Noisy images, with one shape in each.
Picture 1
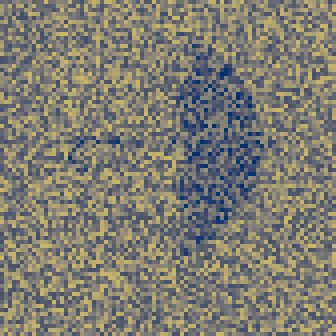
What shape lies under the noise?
umbrella
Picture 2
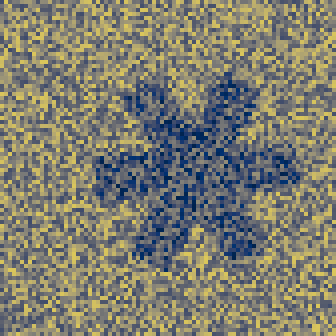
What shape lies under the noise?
asterisk
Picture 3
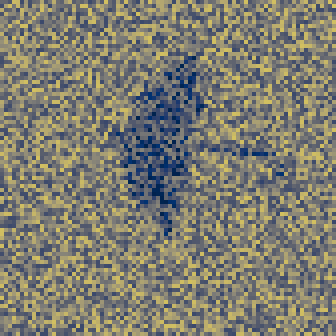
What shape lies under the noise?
umbrella
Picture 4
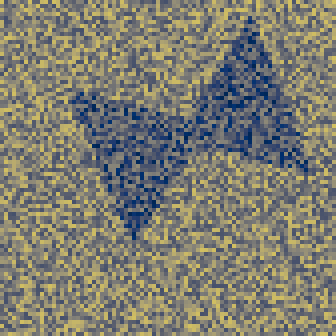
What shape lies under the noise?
bow tie
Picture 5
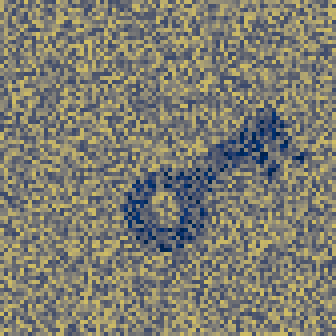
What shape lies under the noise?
key
